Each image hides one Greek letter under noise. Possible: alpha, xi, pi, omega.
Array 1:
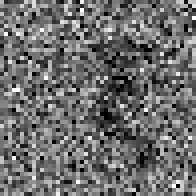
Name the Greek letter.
xi
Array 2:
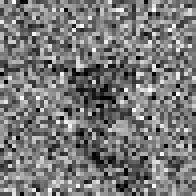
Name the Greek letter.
xi
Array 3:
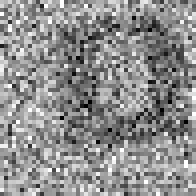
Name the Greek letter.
omega
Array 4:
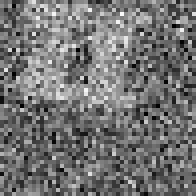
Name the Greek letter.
pi
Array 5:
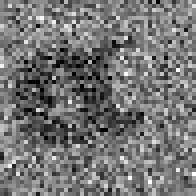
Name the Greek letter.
alpha
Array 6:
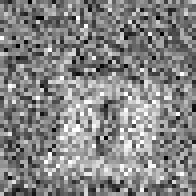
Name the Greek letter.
pi
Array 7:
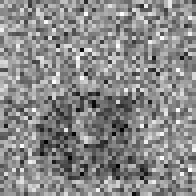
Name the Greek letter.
alpha
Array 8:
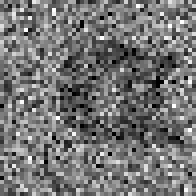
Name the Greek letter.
alpha
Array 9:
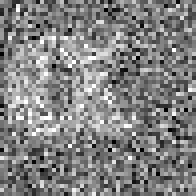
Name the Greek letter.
alpha
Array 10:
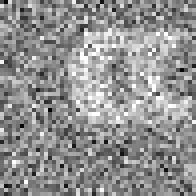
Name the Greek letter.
alpha
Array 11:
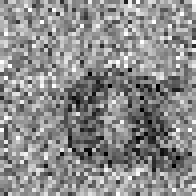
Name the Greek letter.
alpha
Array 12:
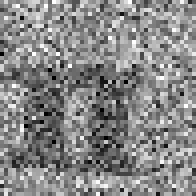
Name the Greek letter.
pi
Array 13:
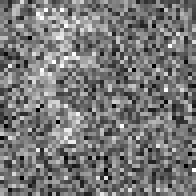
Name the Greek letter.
xi
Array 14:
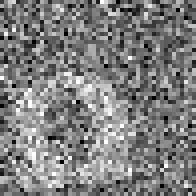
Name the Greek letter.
omega
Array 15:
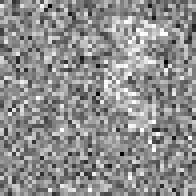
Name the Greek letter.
xi
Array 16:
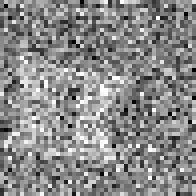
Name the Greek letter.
pi
